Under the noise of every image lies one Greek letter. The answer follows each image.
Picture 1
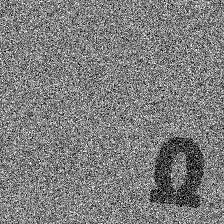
omega
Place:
bottom right
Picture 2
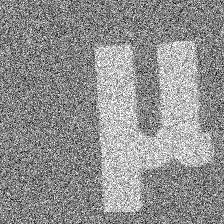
mu
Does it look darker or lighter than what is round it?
lighter
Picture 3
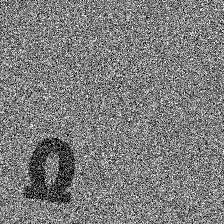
omega
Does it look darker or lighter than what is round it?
darker
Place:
bottom left
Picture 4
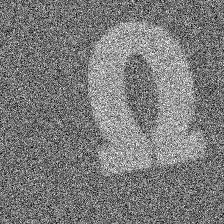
omega
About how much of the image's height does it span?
two thirds
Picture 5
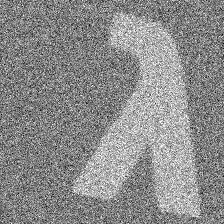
lambda
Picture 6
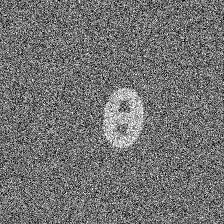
theta
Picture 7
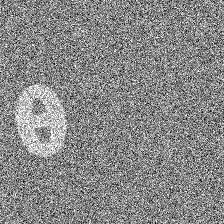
theta
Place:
middle left
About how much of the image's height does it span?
a third
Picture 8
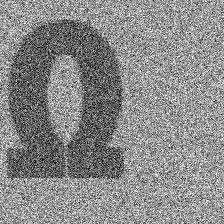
omega
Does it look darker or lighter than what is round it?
darker
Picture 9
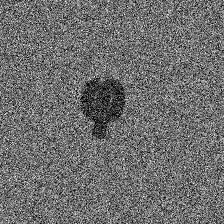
phi
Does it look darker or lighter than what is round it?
darker
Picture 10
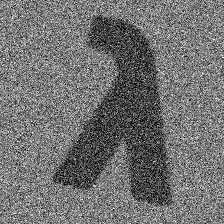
lambda
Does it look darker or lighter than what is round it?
darker
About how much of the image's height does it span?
nearly all
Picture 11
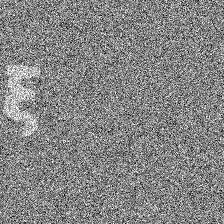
xi
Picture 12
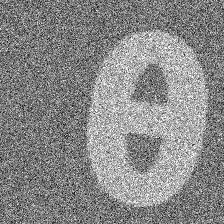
theta
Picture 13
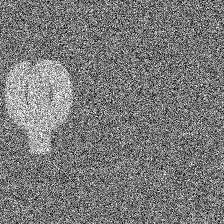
phi
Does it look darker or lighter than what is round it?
lighter
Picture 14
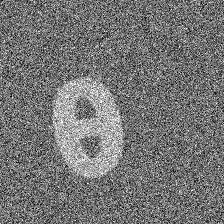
theta
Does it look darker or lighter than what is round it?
lighter
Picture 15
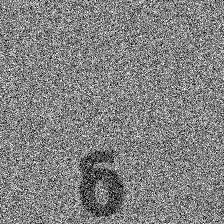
delta
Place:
bottom middle
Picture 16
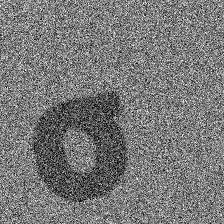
sigma
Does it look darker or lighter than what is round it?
darker
